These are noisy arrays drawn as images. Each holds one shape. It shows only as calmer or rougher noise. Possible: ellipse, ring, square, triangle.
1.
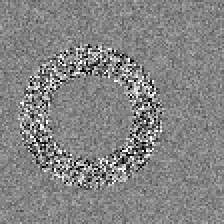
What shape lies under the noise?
ring
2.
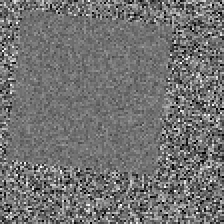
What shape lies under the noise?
square
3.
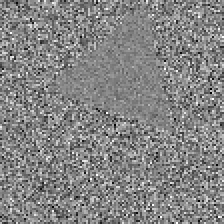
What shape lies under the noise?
triangle
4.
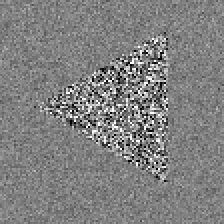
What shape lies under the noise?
triangle
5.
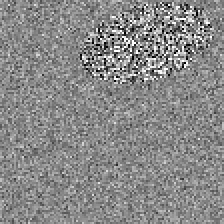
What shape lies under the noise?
ellipse
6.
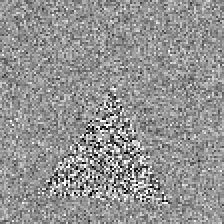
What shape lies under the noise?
triangle
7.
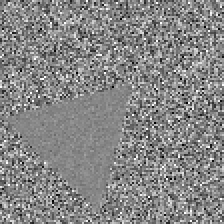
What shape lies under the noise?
triangle
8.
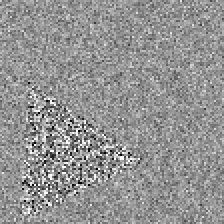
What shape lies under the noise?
triangle
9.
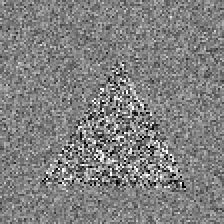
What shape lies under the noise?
triangle
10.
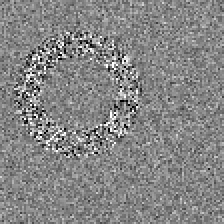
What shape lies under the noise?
ring
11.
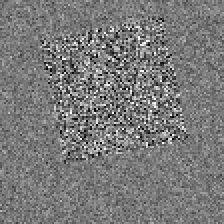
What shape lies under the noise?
square
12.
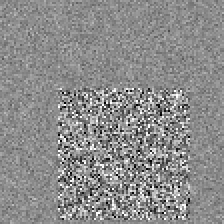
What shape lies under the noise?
square
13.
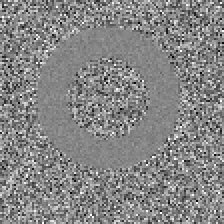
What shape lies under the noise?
ring
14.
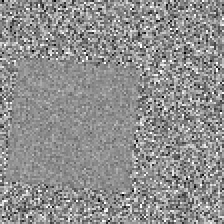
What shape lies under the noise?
square
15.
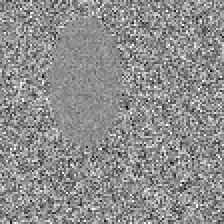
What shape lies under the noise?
ellipse
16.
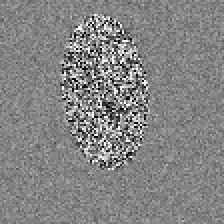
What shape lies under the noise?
ellipse
